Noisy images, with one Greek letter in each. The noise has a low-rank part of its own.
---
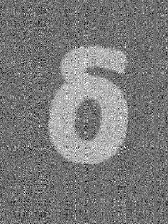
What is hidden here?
light delta
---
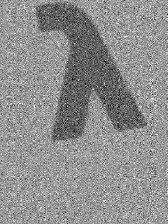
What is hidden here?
dark lambda
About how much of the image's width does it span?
two thirds
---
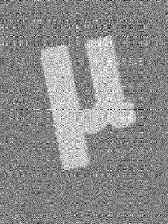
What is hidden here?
light mu
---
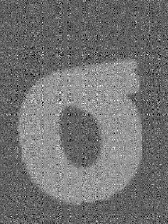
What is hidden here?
light sigma
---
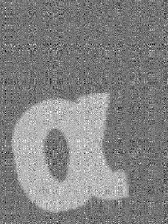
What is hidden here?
light alpha
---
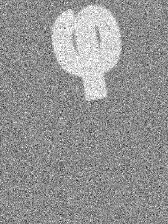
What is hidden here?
light phi, top middle
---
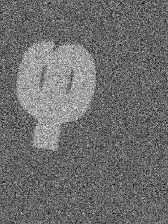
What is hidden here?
light phi
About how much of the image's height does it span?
half
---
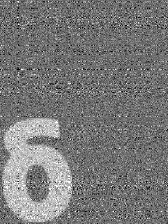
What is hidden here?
light delta
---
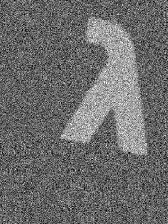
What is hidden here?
light lambda
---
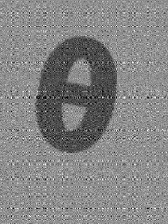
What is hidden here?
dark theta
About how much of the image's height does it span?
half
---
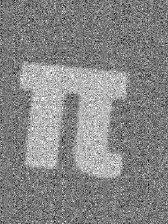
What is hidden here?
light pi
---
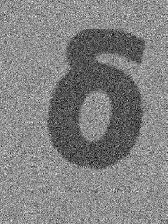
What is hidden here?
dark delta
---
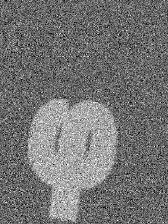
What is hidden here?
light phi
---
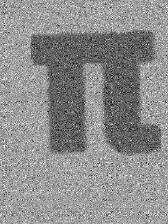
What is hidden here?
dark pi
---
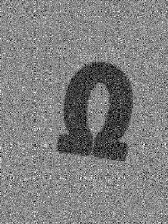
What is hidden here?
dark omega
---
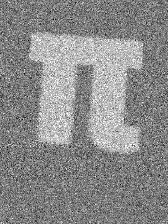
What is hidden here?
light pi
